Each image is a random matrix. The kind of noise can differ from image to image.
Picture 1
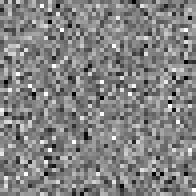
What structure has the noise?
heavy tails
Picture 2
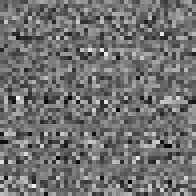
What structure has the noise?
rows of uneven size
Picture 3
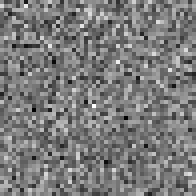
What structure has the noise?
independent entries
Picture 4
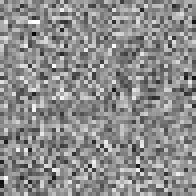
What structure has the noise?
low rank plus noise
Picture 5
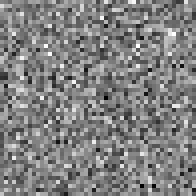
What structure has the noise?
independent entries
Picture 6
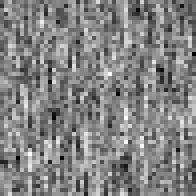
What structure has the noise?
streaked along the columns
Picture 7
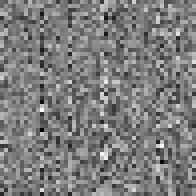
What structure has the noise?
columns of uneven size
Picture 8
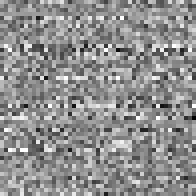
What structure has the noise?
rows of uneven size
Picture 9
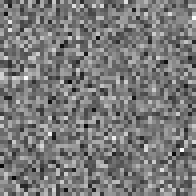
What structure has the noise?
independent entries
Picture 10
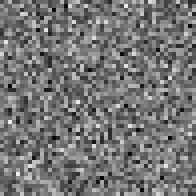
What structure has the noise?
independent entries
